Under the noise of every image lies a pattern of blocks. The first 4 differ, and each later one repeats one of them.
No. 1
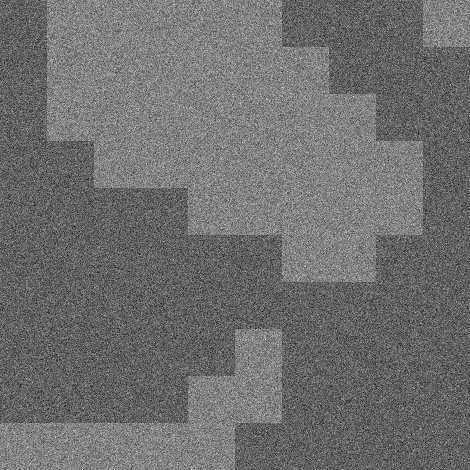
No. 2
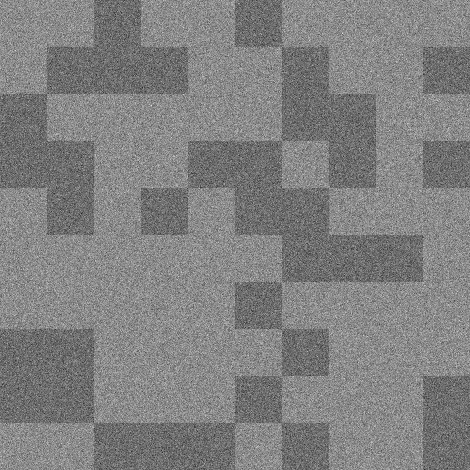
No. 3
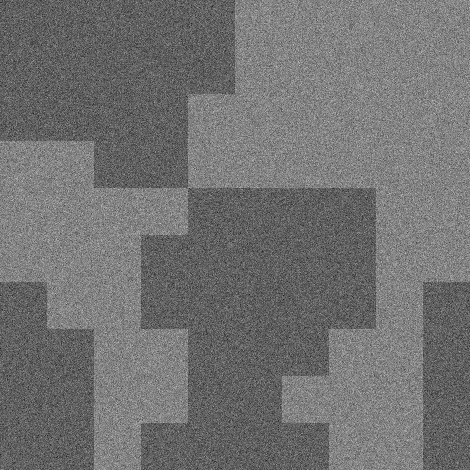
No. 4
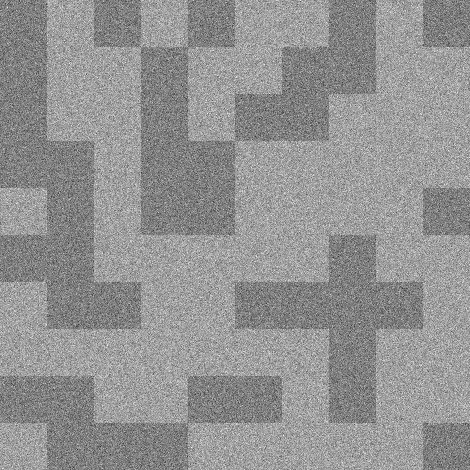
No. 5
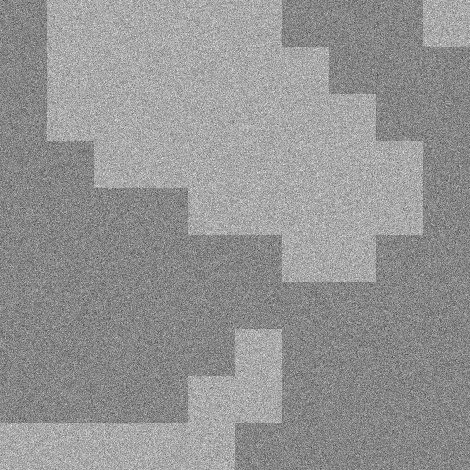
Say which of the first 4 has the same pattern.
1
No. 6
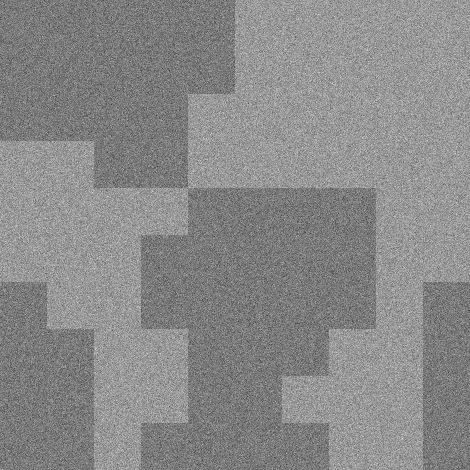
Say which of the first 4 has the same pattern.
3
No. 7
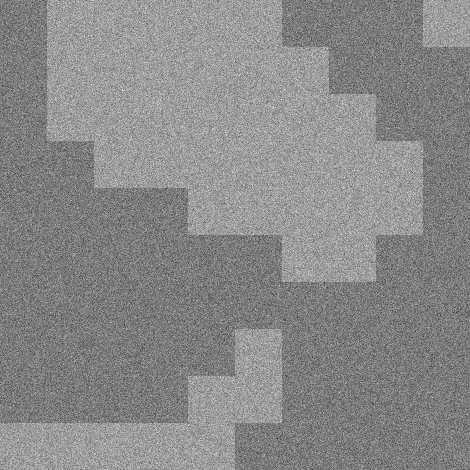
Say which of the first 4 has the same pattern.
1
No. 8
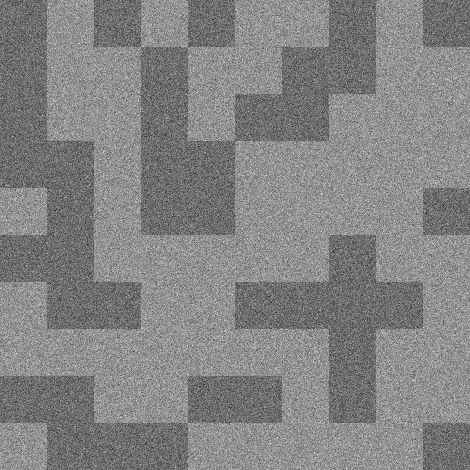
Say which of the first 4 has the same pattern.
4
